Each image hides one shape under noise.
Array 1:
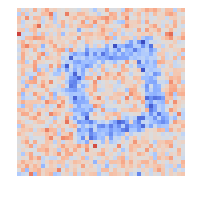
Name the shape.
square frame
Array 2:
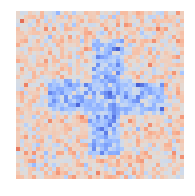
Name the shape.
cross
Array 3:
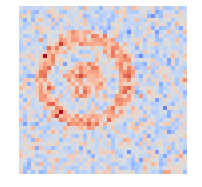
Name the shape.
bullseye
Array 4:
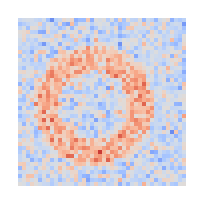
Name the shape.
ring
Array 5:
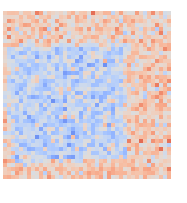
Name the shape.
square
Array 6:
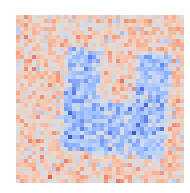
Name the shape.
square with a notch
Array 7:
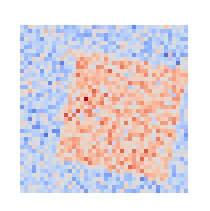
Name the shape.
square
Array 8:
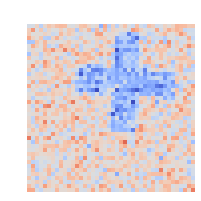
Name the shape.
cross
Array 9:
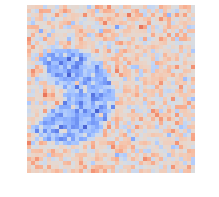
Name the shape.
disc with a wedge cut out
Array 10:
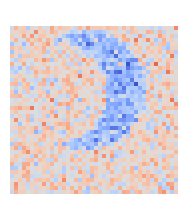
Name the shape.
crescent
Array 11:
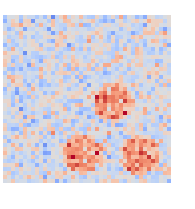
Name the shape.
three dots
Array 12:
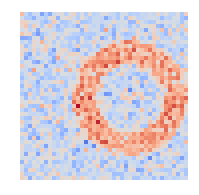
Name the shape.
ring
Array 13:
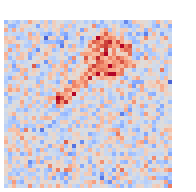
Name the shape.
lollipop
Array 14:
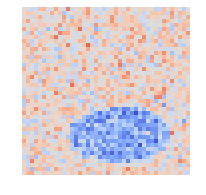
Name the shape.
ellipse
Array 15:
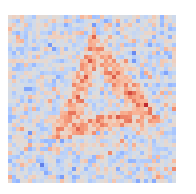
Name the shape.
triangle frame
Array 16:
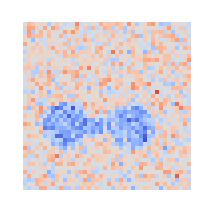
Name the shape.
dumbbell
